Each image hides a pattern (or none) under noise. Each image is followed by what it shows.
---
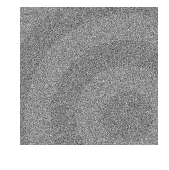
rings round one point
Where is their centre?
bottom right
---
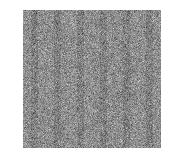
vertical stripes
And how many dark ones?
6
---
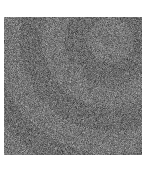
rings round one point
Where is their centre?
top right
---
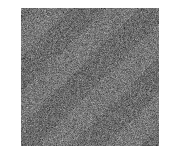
diagonal stripes
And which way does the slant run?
bottom left to top right
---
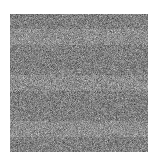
horizontal stripes
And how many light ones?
3
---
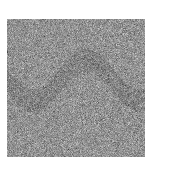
a wavy band
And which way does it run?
left to right
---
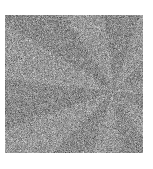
spokes from one point
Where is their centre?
middle right
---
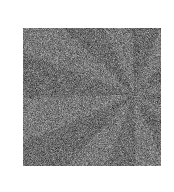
spokes from one point
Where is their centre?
middle right
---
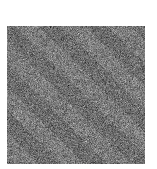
diagonal stripes
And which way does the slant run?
top left to bottom right
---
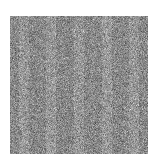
vertical stripes
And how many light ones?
5
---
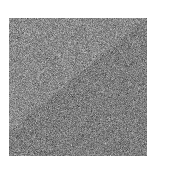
a sharp edge
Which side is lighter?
top left
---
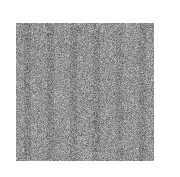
vertical stripes
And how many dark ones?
6
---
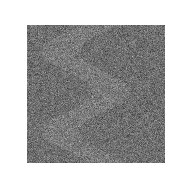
a wavy band
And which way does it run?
top to bottom
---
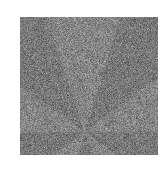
spokes from one point
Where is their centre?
bottom middle
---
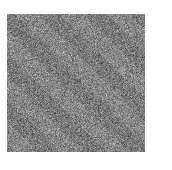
diagonal stripes
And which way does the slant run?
top left to bottom right
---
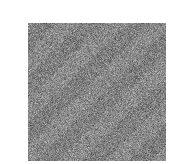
diagonal stripes
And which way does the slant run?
bottom left to top right
